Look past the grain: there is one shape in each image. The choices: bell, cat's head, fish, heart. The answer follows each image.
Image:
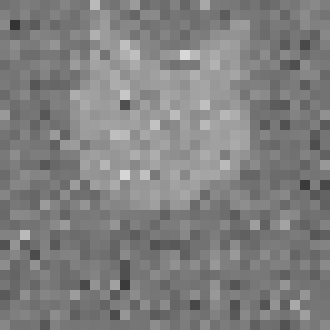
cat's head
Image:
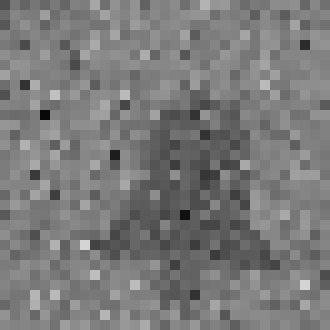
bell
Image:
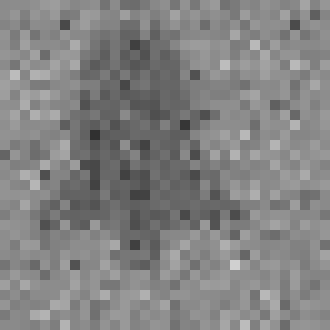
bell
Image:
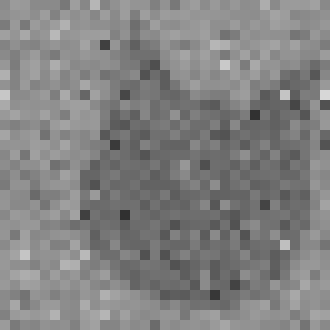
cat's head
